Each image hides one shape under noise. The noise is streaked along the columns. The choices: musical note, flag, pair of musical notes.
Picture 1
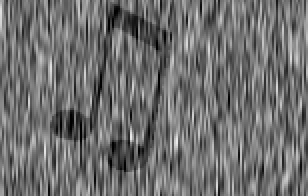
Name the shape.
pair of musical notes
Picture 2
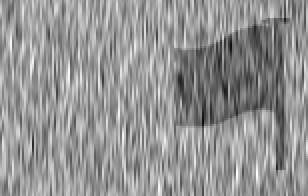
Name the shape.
flag
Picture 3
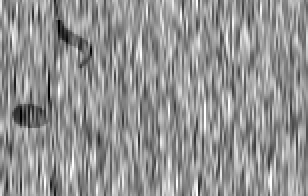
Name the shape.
musical note
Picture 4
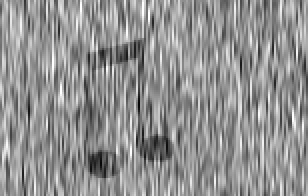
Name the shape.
pair of musical notes
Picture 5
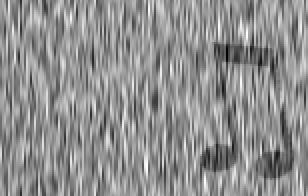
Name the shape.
pair of musical notes
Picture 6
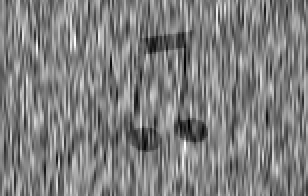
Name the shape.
pair of musical notes
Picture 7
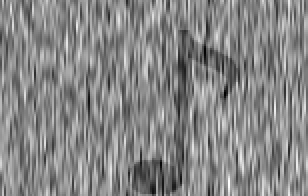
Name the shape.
musical note
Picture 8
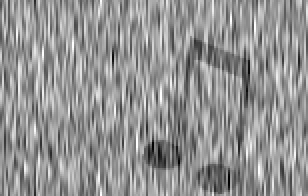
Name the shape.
pair of musical notes
